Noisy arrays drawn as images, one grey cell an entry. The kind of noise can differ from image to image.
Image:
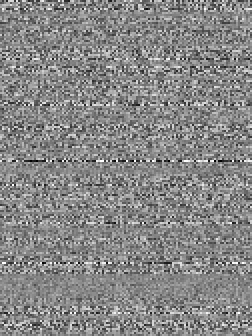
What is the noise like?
rows of uneven size
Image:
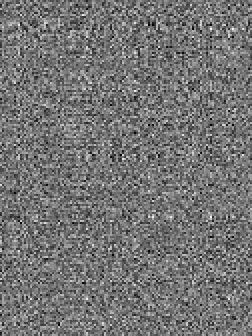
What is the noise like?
low rank plus noise
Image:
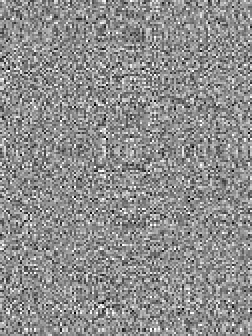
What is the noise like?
low rank plus noise
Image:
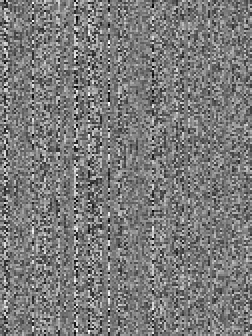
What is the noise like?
columns of uneven size
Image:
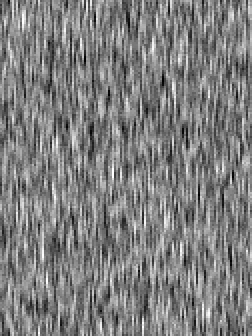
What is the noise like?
streaked along the columns
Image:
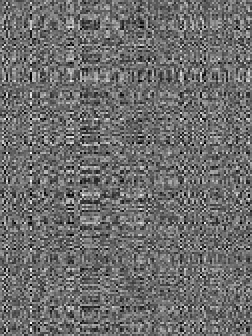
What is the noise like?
low rank plus noise
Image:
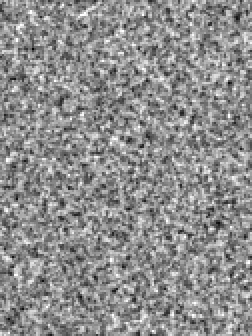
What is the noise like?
blotchy
